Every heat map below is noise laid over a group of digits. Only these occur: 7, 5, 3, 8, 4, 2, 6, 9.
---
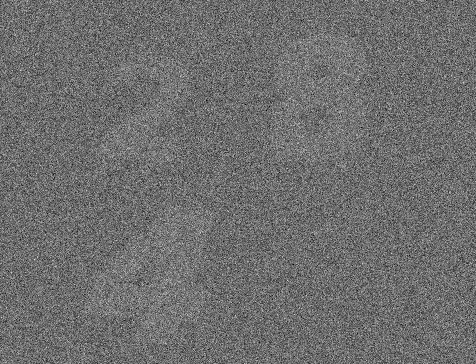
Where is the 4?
bottom left
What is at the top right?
8
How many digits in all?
3
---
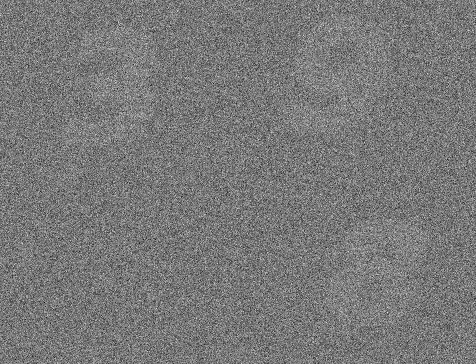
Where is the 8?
bottom right
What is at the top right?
9
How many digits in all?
3
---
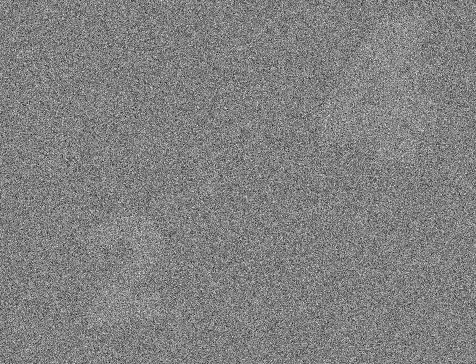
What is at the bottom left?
2
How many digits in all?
2
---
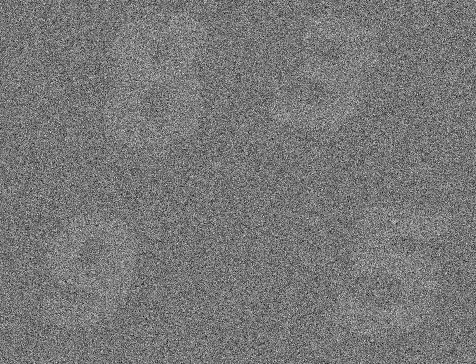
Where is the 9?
bottom left
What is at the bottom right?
5
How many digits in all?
4
